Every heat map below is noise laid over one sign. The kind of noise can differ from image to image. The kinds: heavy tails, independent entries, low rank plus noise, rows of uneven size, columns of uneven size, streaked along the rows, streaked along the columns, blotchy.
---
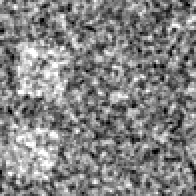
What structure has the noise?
blotchy
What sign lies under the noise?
colon
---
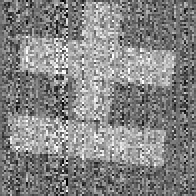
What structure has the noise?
columns of uneven size
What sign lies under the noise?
plus-minus sign
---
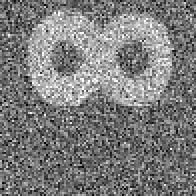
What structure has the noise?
independent entries
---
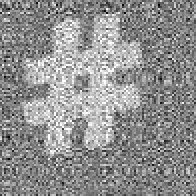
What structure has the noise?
low rank plus noise
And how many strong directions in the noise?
three or four
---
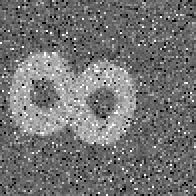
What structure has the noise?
heavy tails
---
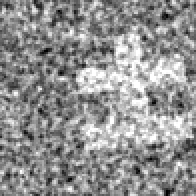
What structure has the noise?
blotchy
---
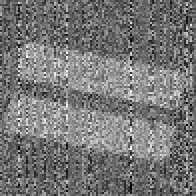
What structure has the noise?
columns of uneven size
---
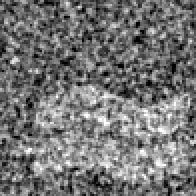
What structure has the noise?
blotchy
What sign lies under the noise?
approximately sign
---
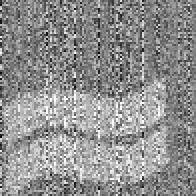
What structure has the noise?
columns of uneven size
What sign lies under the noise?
approximately sign
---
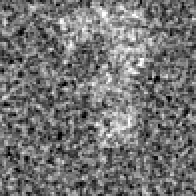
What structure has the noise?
blotchy
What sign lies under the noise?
question mark
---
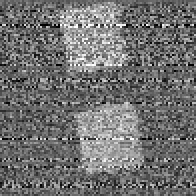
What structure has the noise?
rows of uneven size
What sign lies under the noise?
colon
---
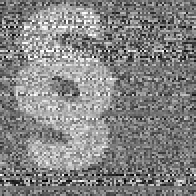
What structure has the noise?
rows of uneven size
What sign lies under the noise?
section sign
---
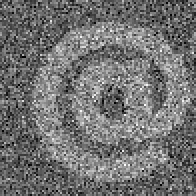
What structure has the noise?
independent entries
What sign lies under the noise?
at sign
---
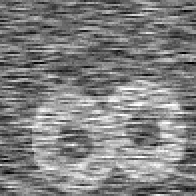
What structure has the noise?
streaked along the rows
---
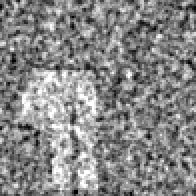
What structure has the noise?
blotchy
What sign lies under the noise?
pilcrow
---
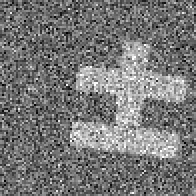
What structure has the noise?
independent entries
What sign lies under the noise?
plus-minus sign
